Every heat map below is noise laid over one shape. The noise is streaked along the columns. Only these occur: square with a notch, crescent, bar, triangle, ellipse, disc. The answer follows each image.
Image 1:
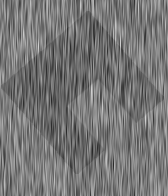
square with a notch
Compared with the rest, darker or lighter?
darker
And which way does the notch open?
down and right
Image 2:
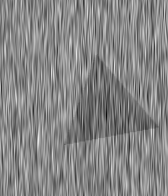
triangle
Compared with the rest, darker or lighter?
darker
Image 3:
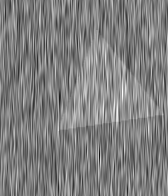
triangle
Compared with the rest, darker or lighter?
lighter
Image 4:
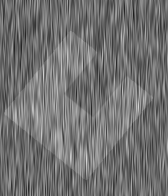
square with a notch
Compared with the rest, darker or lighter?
lighter
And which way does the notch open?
up and right
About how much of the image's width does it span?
nearly all
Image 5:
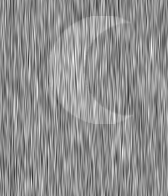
crescent
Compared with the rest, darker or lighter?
lighter
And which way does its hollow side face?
right
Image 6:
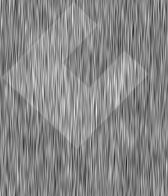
square with a notch
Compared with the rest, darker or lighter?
lighter
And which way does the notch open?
up and right
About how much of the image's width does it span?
nearly all
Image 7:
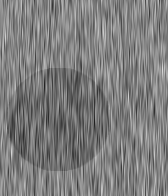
disc
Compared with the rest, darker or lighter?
darker
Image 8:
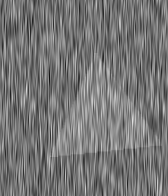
triangle
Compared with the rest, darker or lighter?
lighter
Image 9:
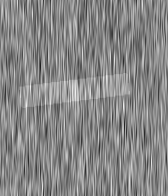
bar
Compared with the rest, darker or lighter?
lighter
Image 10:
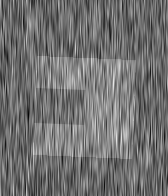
square with a notch
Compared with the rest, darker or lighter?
lighter
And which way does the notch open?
left
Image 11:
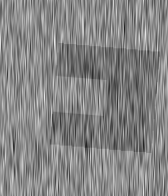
square with a notch
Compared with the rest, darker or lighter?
darker
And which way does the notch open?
left
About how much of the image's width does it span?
two thirds
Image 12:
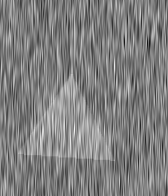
triangle
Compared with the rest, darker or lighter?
lighter
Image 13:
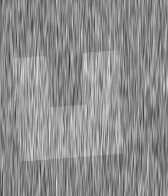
square with a notch
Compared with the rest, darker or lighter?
lighter
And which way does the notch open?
up
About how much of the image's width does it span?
two thirds
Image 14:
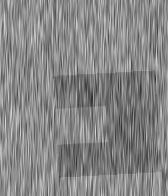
square with a notch
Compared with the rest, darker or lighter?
darker
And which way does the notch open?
left
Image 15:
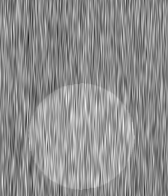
disc
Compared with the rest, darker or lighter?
lighter
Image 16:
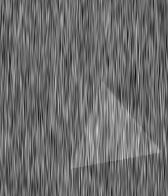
triangle
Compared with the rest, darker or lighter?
lighter
